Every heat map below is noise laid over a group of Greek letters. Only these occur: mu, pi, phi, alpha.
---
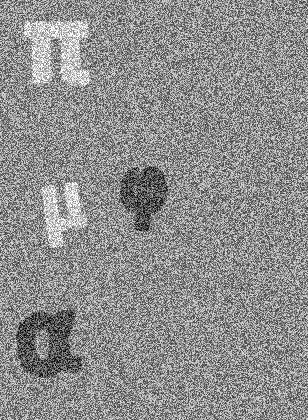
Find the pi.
top left
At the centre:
phi
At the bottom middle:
nothing
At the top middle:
nothing
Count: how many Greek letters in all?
4
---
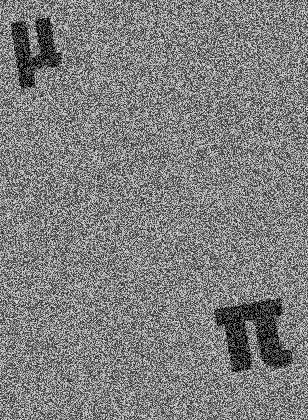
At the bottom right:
pi
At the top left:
mu
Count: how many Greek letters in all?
2
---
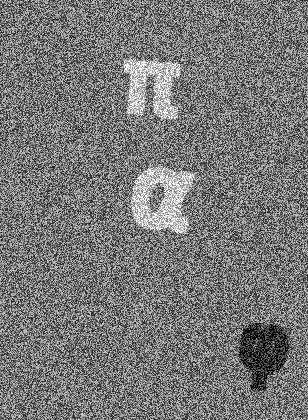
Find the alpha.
centre
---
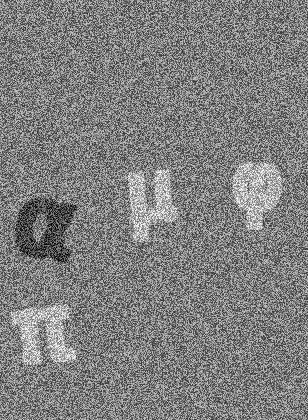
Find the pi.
bottom left
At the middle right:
phi
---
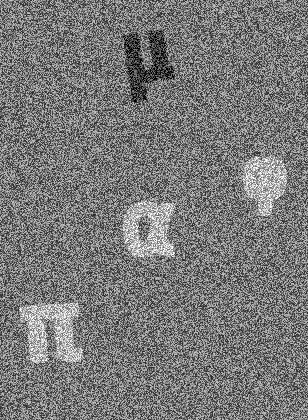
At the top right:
nothing
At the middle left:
nothing
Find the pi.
bottom left
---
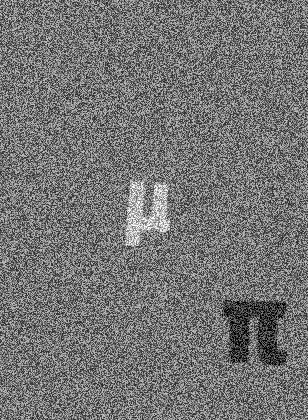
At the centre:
mu
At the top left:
nothing
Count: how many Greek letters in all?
2
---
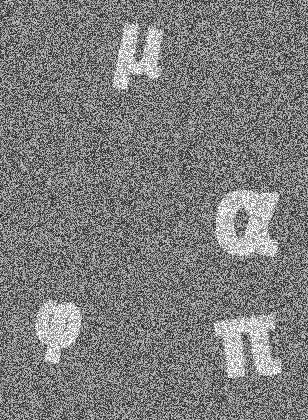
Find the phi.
bottom left
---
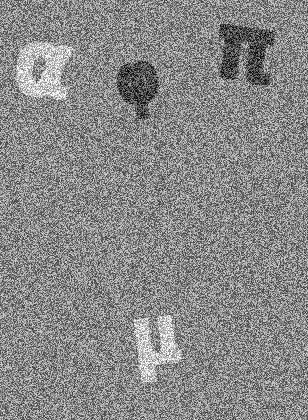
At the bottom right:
nothing
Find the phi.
top middle
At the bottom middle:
mu
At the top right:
pi
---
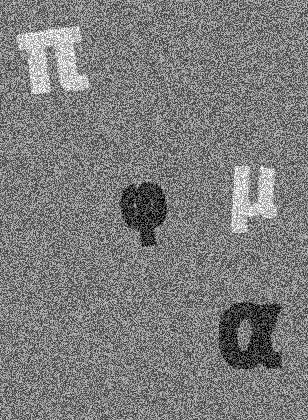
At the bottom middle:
nothing
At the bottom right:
alpha
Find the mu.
middle right
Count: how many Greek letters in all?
4
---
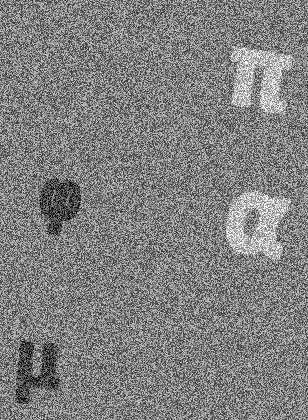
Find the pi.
top right
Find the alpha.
middle right
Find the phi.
middle left
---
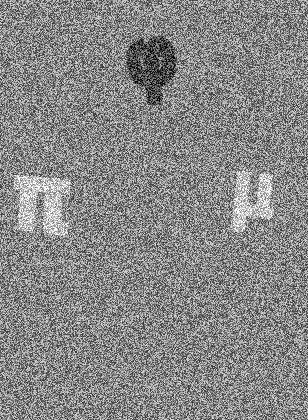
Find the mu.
middle right
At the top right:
nothing
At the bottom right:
nothing
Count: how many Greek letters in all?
3
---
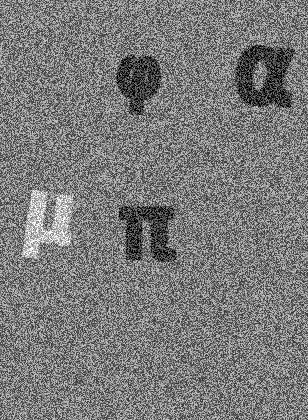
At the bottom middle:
nothing
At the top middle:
phi
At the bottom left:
nothing
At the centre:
pi
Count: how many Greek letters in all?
4
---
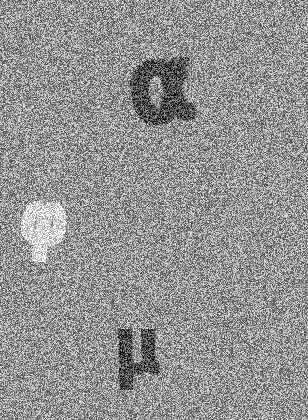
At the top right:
nothing
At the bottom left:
nothing
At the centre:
nothing
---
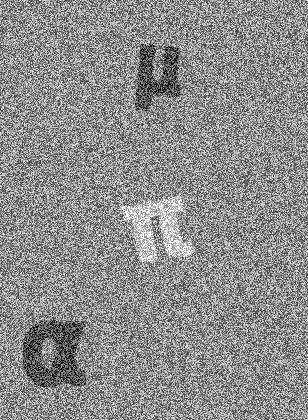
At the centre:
pi
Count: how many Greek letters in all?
3
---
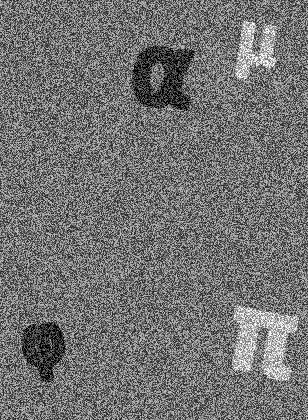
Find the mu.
top right
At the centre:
nothing
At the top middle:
alpha
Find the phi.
bottom left
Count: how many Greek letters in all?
4
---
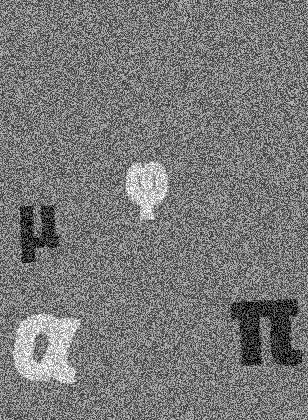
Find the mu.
middle left
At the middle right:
nothing
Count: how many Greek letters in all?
4
